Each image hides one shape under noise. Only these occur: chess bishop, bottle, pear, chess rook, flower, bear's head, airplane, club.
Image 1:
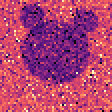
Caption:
dark bear's head
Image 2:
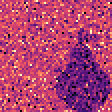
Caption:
dark pear
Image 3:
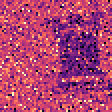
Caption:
dark chess rook
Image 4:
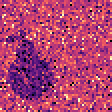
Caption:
dark pear
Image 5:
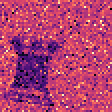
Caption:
dark chess rook
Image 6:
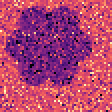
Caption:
dark flower
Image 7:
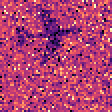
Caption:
dark airplane
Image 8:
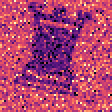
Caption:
dark chess rook
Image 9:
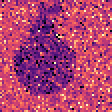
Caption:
dark pear
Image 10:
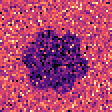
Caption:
dark flower
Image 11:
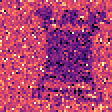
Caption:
dark chess rook
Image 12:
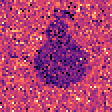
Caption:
dark pear
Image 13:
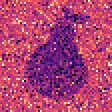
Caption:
dark pear
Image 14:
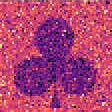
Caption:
dark club
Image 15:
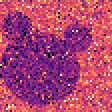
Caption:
dark bear's head
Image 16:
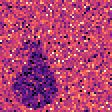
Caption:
dark pear
